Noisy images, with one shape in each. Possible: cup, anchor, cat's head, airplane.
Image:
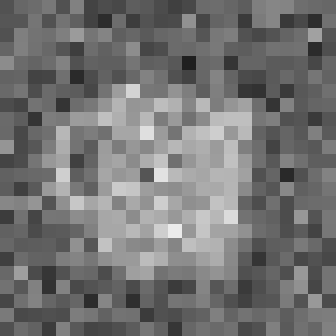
cup
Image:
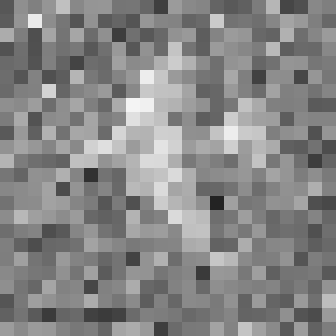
airplane
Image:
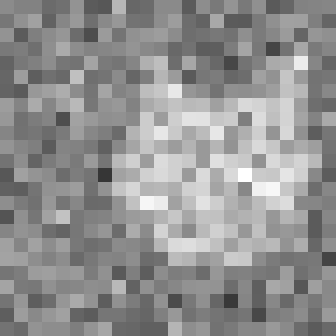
cat's head
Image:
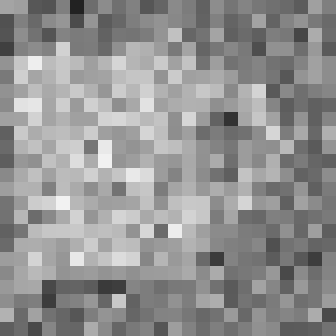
cup
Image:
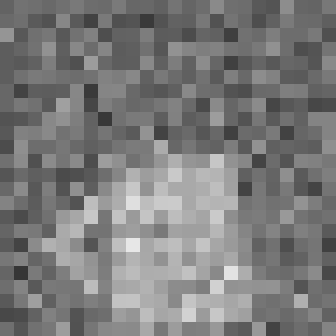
cup
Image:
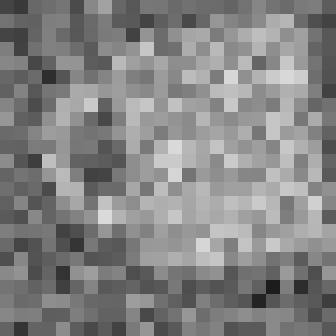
cup
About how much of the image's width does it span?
nearly all
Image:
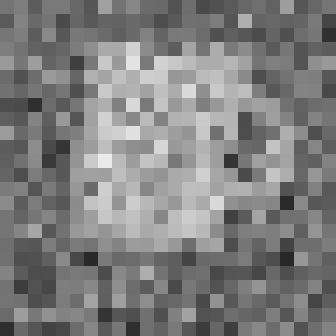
cup
